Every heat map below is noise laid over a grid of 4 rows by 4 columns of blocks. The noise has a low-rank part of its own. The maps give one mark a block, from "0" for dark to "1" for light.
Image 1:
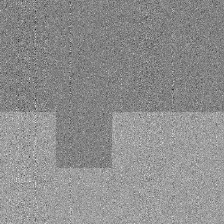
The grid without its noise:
0 0 0 0
0 0 0 0
1 0 1 1
1 1 1 1
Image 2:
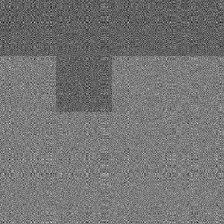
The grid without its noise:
0 0 0 0
1 0 1 1
1 1 1 1
1 1 1 1
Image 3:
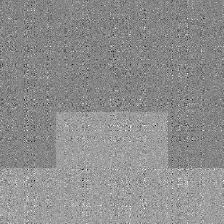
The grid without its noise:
0 0 0 0
0 0 0 0
0 1 1 0
1 1 1 1
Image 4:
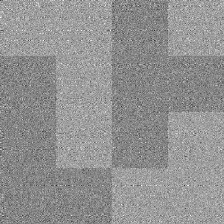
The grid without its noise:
1 1 0 1
0 1 0 0
0 1 0 1
0 0 1 1
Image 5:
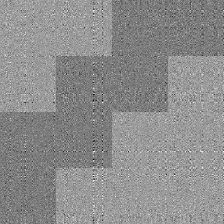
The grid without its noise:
1 1 0 0
1 0 0 1
0 0 1 1
0 1 1 1
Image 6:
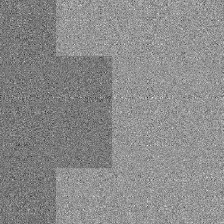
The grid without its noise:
0 1 1 1
0 0 1 1
0 0 1 1
0 1 1 1
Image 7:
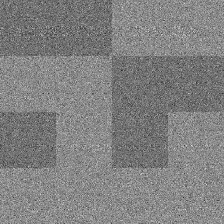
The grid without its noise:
0 0 1 1
1 1 0 0
0 1 0 1
1 1 1 1
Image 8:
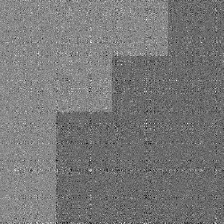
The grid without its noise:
1 1 1 0
1 1 0 0
1 0 0 0
1 0 0 0
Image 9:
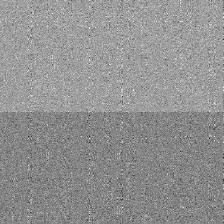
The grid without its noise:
1 1 1 1
1 1 1 1
0 0 0 0
0 0 0 0
